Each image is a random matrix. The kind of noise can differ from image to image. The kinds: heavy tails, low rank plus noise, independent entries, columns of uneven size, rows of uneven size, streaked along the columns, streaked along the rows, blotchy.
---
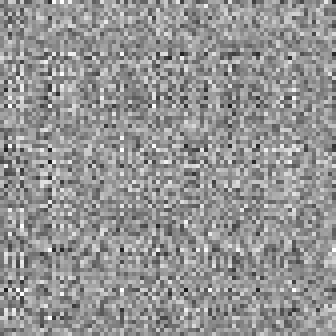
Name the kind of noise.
low rank plus noise
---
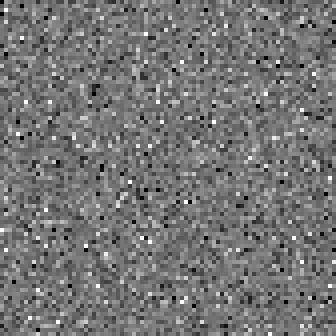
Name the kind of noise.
heavy tails
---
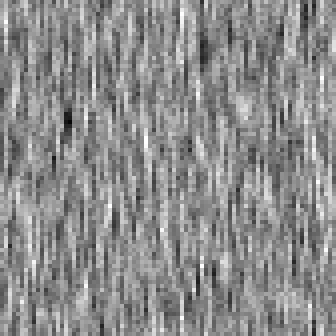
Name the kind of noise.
streaked along the columns
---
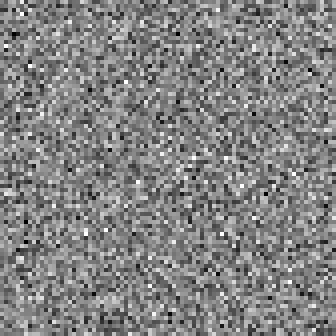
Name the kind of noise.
independent entries
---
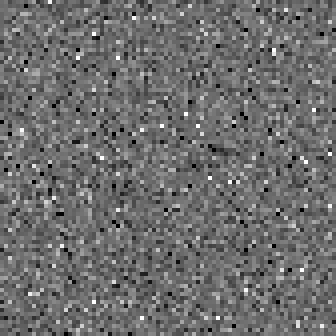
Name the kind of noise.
heavy tails
